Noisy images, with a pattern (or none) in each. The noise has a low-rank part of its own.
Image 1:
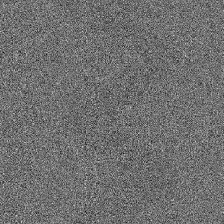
a wavy band
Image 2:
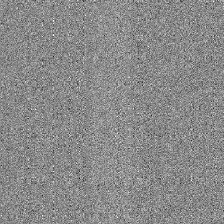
one vertical stripe
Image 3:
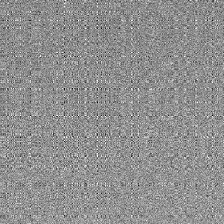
a smooth slope
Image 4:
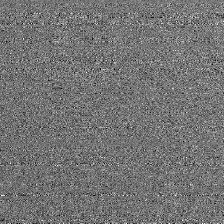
a smooth slope
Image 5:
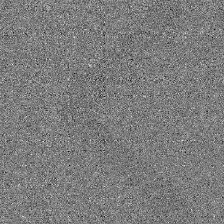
a wavy band
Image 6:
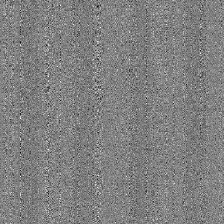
vertical stripes
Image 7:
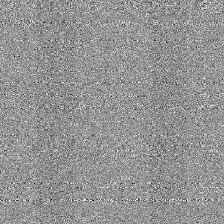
vertical stripes
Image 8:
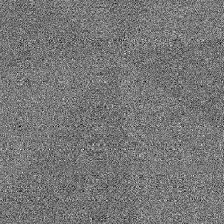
spokes from one point
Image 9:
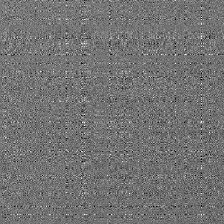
a smooth slope
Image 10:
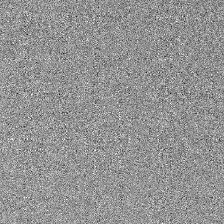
a smooth slope
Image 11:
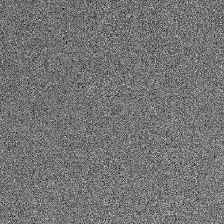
a smooth slope
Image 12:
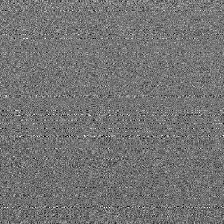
a smooth slope
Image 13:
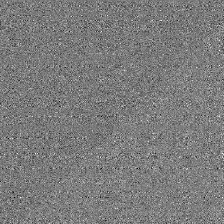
a sharp edge
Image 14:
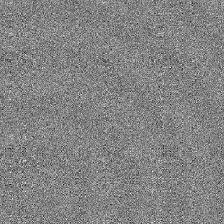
rings round one point
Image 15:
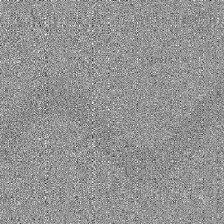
a wavy band
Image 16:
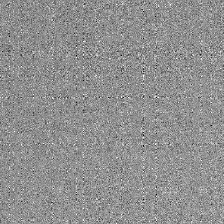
a smooth slope
